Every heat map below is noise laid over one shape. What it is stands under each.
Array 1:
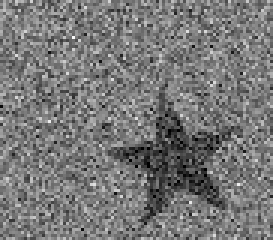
star
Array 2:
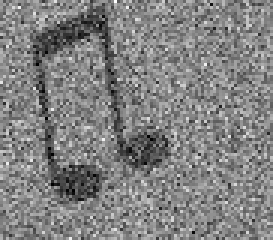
pair of musical notes
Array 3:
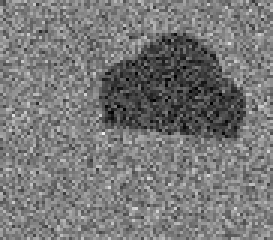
cloud
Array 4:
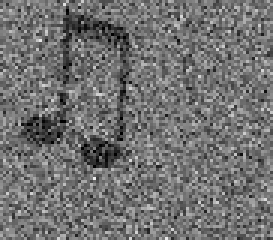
pair of musical notes
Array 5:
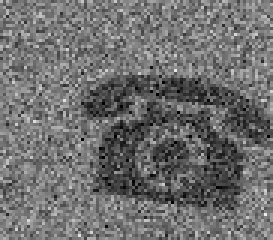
telephone
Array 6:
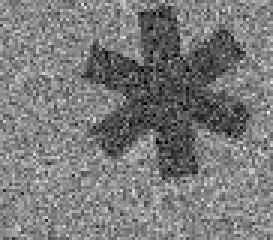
asterisk
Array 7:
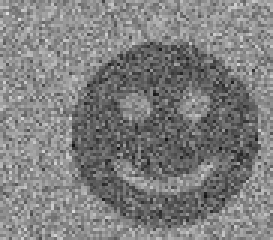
smiling face
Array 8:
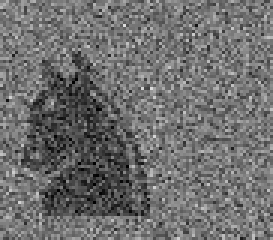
chess knight
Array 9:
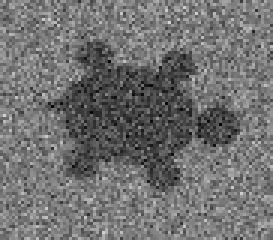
turtle
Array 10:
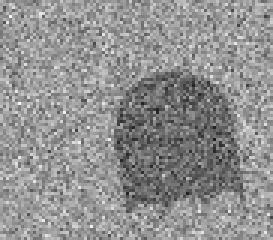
ghost
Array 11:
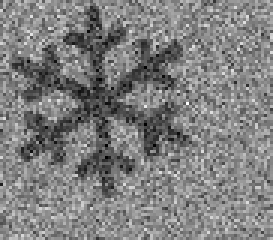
snowflake
